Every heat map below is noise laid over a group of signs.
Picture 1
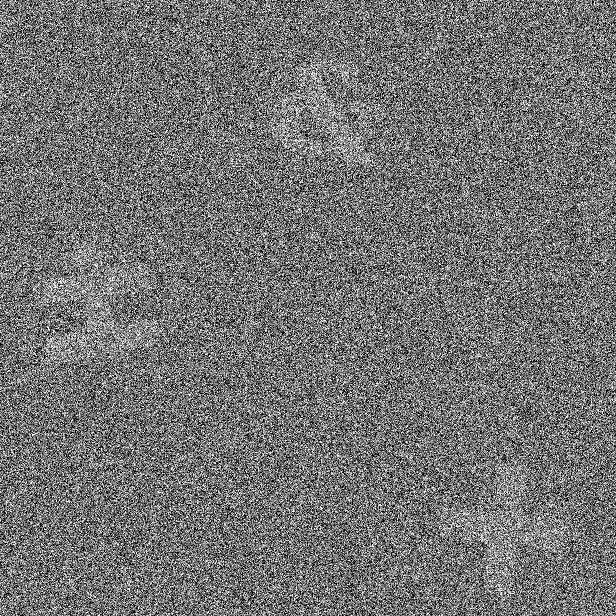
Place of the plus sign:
bottom right
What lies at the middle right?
nothing
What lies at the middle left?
plus-minus sign
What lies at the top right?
nothing
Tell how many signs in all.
3
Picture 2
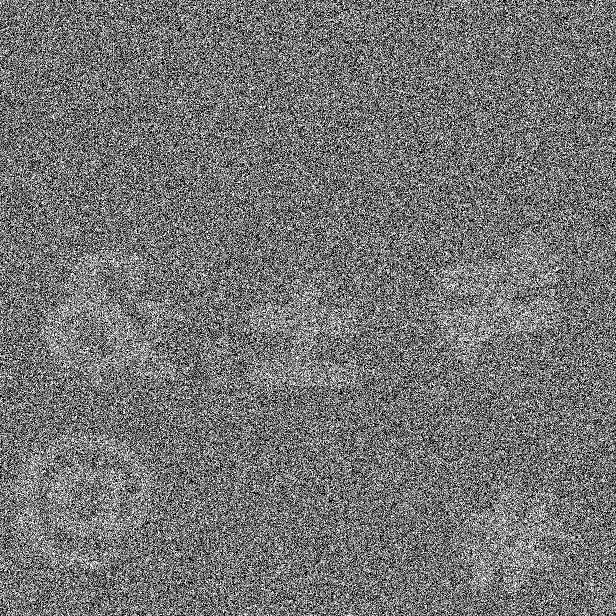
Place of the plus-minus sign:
centre
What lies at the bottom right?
hash sign
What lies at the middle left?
ampersand
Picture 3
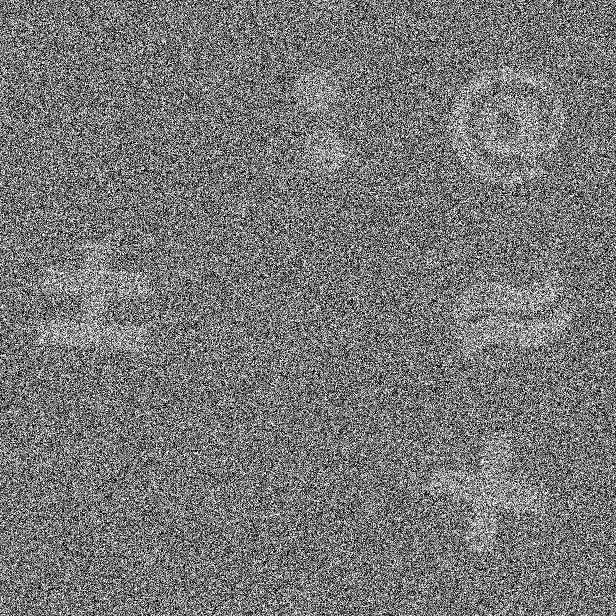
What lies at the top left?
nothing
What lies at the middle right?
approximately sign
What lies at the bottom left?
nothing
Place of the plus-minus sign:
middle left
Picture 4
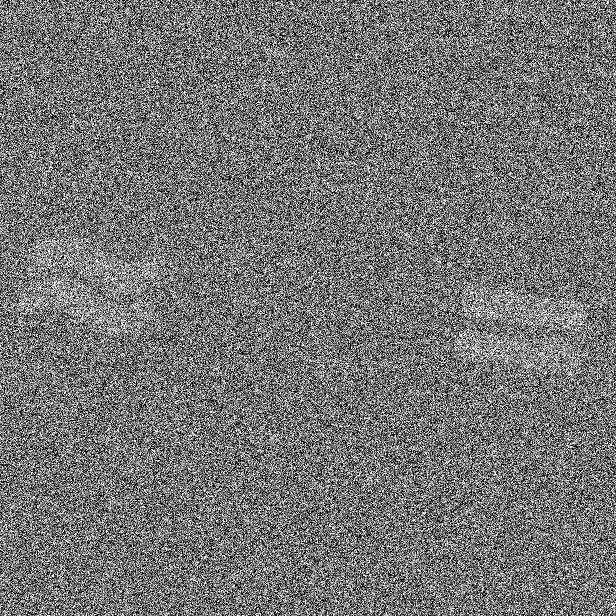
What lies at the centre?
nothing
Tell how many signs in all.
2
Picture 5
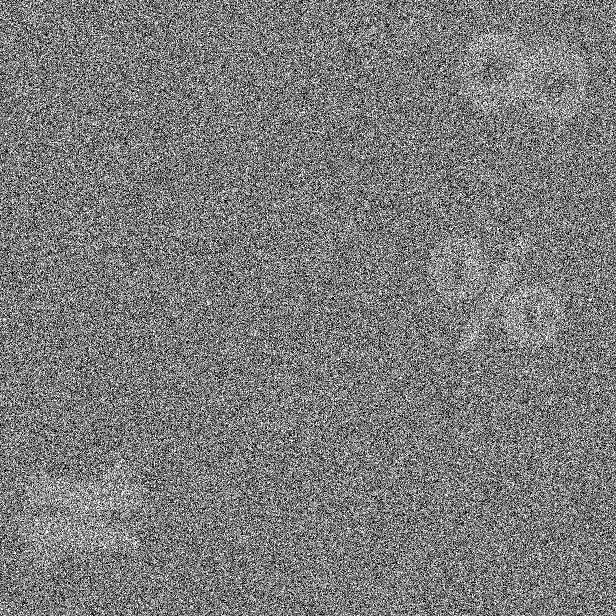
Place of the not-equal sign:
bottom left
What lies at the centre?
nothing
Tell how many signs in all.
3
